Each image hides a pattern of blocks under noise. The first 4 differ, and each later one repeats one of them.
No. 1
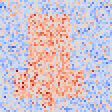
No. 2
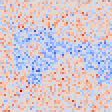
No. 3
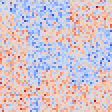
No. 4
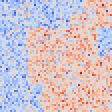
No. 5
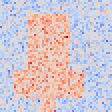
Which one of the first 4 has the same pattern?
1
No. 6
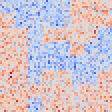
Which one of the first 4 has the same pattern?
3
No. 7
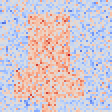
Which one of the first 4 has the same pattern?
1
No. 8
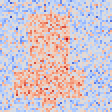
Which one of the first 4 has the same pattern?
1
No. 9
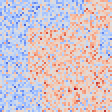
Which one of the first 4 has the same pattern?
4
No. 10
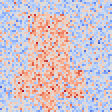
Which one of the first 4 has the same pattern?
1
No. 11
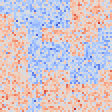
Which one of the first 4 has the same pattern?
3
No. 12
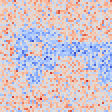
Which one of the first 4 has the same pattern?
2
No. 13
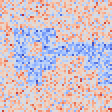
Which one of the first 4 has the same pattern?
2
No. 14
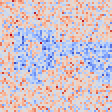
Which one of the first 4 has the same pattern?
2
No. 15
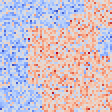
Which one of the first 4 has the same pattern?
4
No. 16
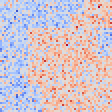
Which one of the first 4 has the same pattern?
4
